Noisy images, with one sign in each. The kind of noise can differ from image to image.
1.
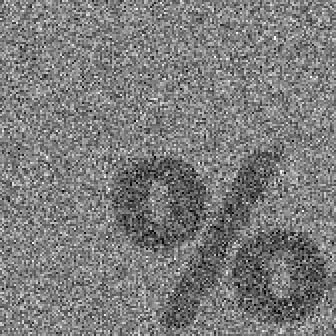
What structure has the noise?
independent entries
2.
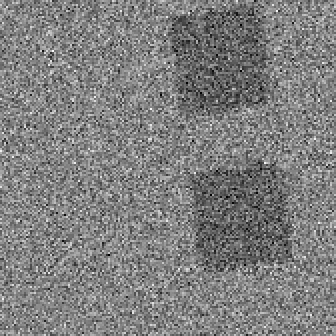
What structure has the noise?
low rank plus noise
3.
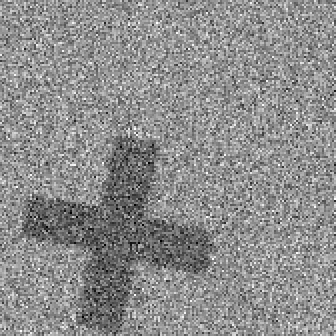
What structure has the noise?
low rank plus noise
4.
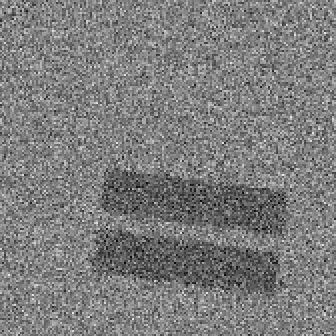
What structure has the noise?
low rank plus noise
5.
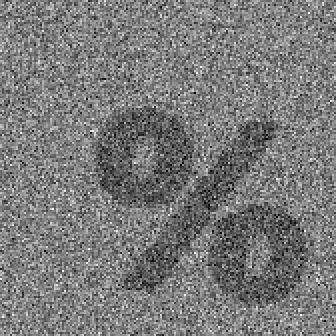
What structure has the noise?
independent entries
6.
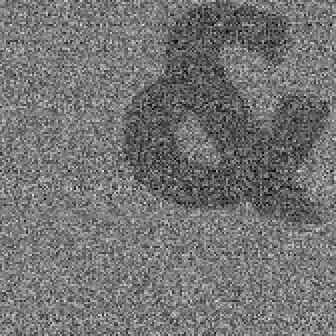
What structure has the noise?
rows of uneven size
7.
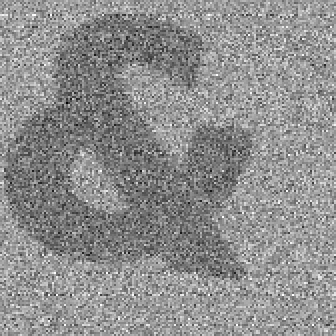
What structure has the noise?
rows of uneven size
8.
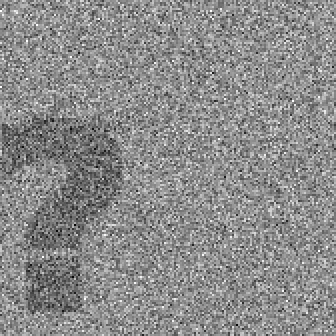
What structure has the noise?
independent entries
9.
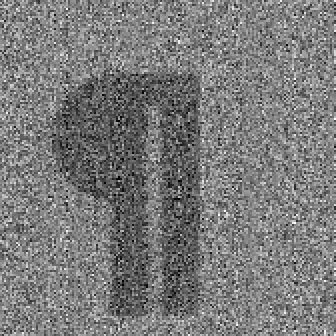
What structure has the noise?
columns of uneven size
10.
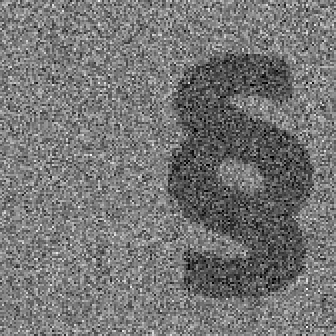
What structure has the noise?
low rank plus noise
